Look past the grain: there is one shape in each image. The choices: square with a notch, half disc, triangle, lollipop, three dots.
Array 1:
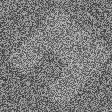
square with a notch
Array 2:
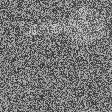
lollipop
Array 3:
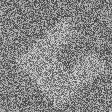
square with a notch
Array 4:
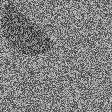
half disc
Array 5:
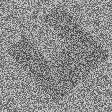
square with a notch
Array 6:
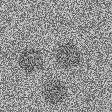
three dots
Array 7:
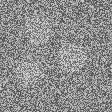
three dots
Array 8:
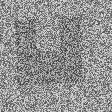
square with a notch
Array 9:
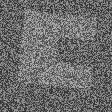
square with a notch
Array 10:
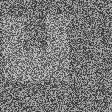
square with a notch
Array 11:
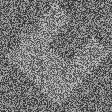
square with a notch
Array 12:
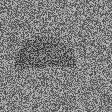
half disc
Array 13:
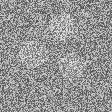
three dots
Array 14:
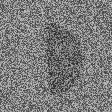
half disc
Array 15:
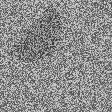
half disc
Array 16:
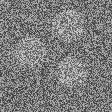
three dots
